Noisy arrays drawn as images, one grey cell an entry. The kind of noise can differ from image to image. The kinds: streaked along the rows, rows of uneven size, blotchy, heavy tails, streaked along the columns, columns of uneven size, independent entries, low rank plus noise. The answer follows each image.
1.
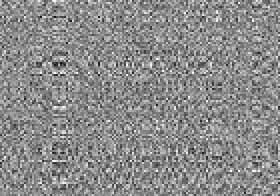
low rank plus noise
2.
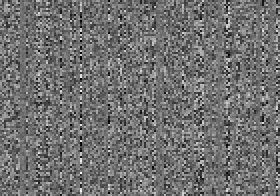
columns of uneven size
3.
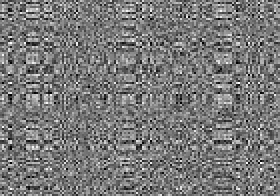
low rank plus noise
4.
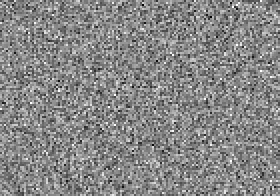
independent entries
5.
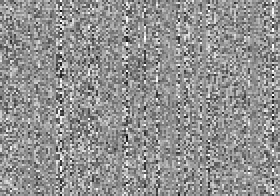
columns of uneven size
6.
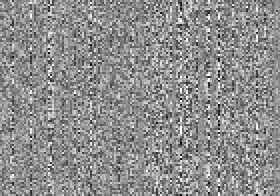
columns of uneven size
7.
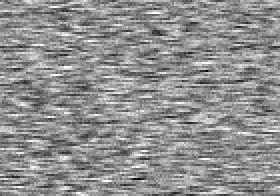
streaked along the rows
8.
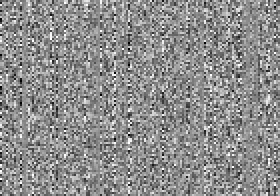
columns of uneven size
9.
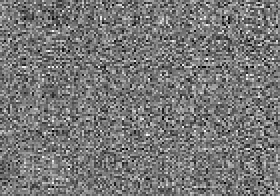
low rank plus noise
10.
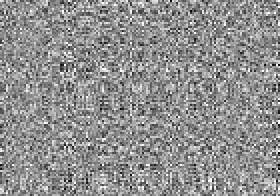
low rank plus noise
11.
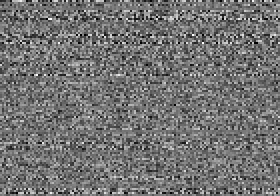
rows of uneven size
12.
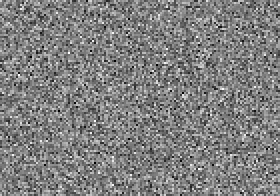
independent entries
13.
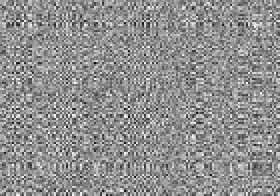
low rank plus noise
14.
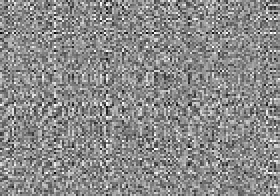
low rank plus noise
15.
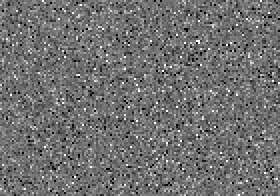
heavy tails
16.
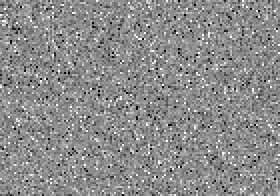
heavy tails
